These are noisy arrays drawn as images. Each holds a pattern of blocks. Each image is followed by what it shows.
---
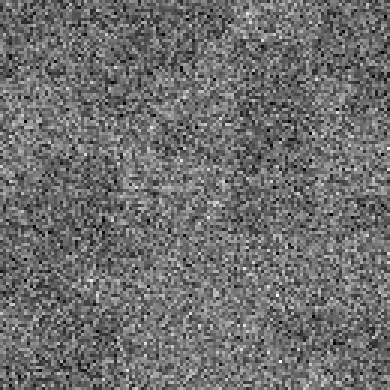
no symmetry
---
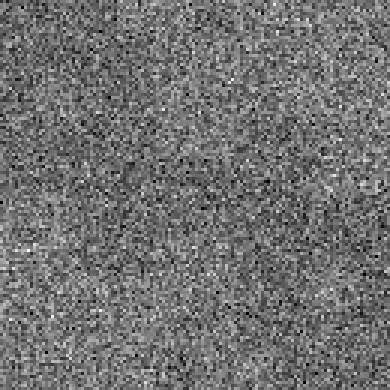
the same after a half turn
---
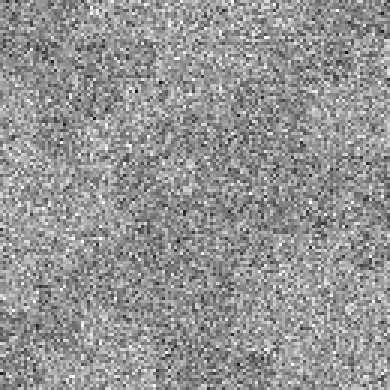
mirrored about the diagonal from the top left
